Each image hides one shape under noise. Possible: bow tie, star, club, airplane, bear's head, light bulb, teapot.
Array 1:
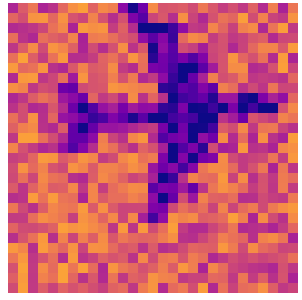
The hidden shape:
airplane
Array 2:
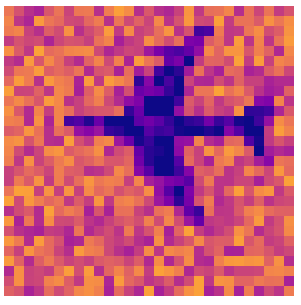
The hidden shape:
airplane
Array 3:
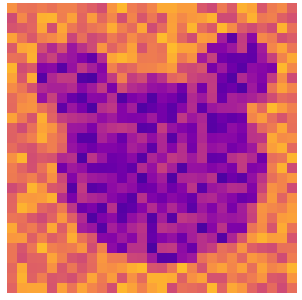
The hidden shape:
bear's head
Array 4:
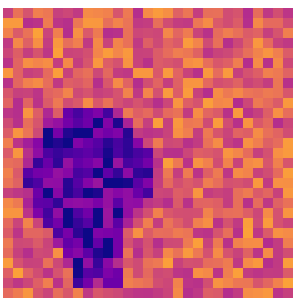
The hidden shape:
light bulb
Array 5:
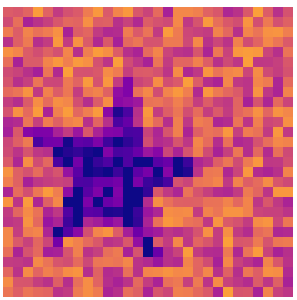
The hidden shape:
star
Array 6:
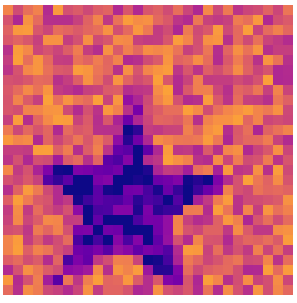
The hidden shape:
star
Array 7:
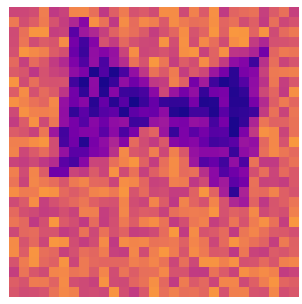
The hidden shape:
bow tie
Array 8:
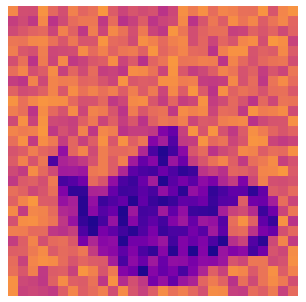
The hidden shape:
teapot
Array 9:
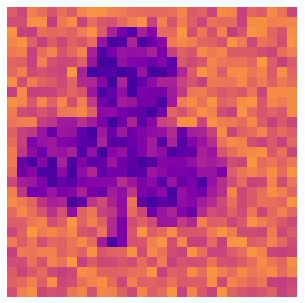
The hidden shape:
club
